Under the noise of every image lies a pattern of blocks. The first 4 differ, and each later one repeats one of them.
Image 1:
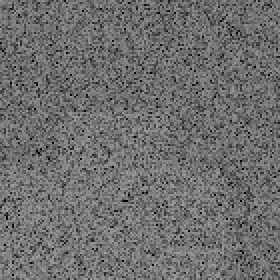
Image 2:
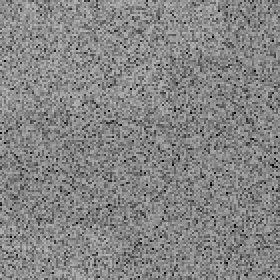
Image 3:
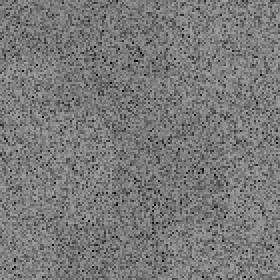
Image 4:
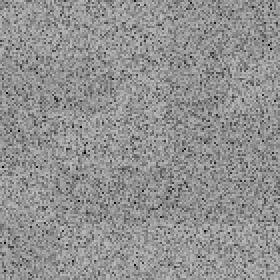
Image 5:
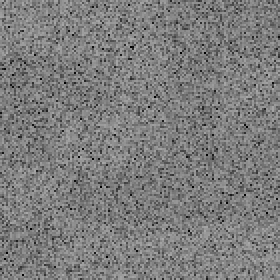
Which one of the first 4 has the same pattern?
4
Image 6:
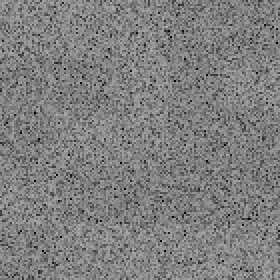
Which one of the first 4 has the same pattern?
4
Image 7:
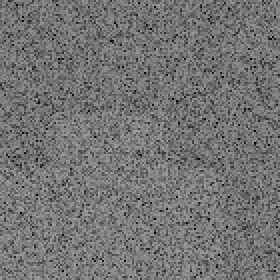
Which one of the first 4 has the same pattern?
1
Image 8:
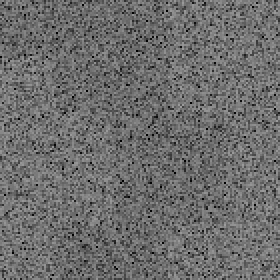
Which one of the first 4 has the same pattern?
3
